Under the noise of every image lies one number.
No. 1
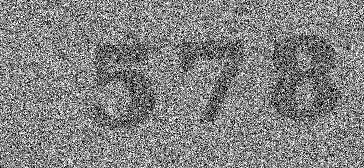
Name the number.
578
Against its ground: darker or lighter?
darker
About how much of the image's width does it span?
two thirds
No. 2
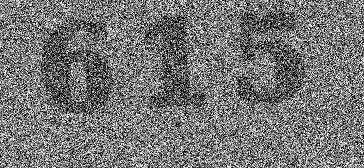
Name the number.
615
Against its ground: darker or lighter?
darker
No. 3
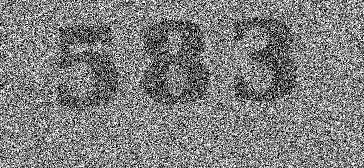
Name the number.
583
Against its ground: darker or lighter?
darker
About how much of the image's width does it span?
two thirds
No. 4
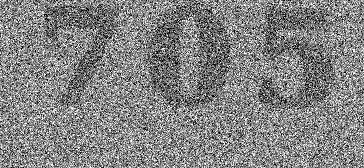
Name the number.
705
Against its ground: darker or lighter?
darker
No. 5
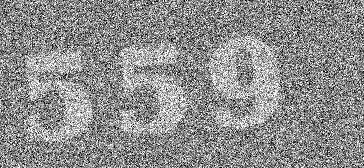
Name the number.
559
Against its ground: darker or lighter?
lighter
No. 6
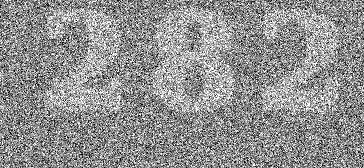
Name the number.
282
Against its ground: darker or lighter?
lighter
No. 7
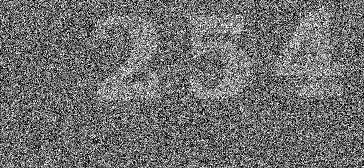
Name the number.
254
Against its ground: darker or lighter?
lighter
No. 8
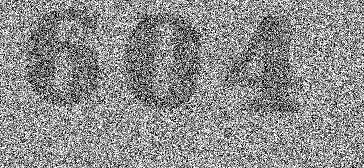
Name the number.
604
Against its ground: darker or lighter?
darker
